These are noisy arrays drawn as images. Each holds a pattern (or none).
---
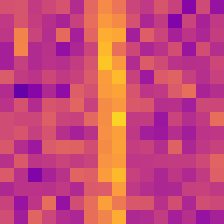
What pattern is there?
one band of columns
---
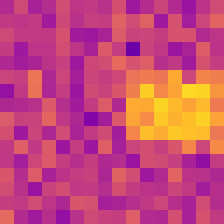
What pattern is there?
one block
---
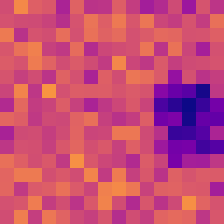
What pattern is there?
one block
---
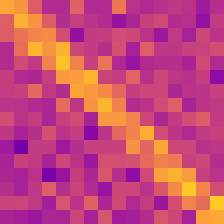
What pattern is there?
a diagonal band
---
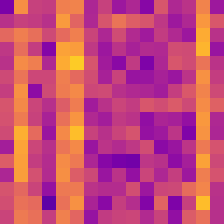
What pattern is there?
bands of columns
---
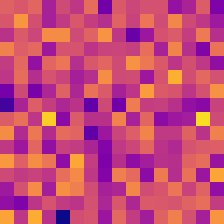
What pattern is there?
only noise
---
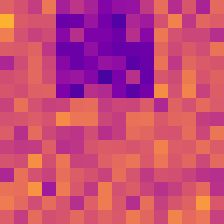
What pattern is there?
one block
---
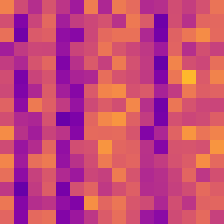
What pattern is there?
bands of columns
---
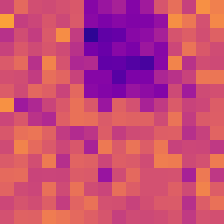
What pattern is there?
one block
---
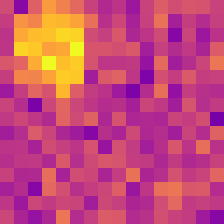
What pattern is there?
one block
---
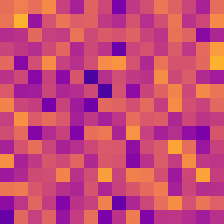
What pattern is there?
only noise
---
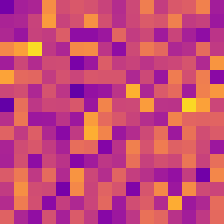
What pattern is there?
only noise
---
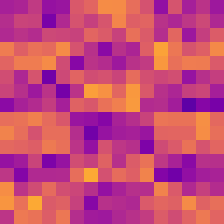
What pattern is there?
a checkerboard
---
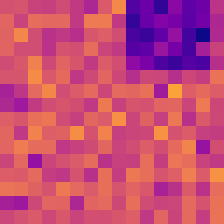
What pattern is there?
one block
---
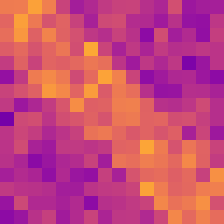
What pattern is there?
a diagonal band
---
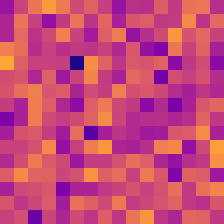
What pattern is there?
only noise
